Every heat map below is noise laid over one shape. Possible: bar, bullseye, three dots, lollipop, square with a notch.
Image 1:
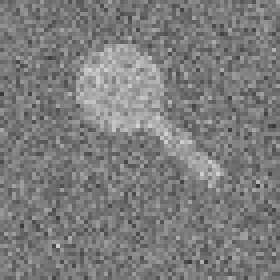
lollipop
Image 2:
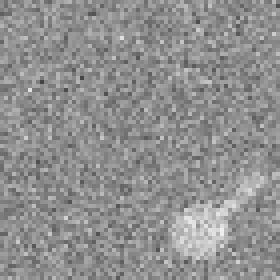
lollipop
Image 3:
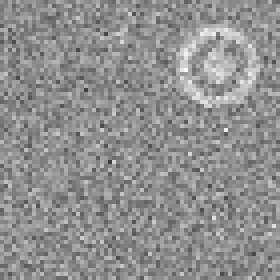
bullseye
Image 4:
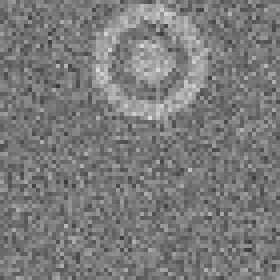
bullseye
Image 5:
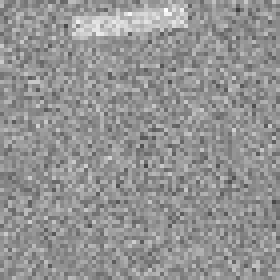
bar
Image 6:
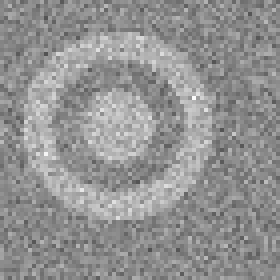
bullseye
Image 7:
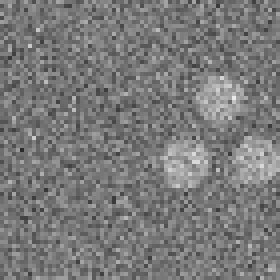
three dots
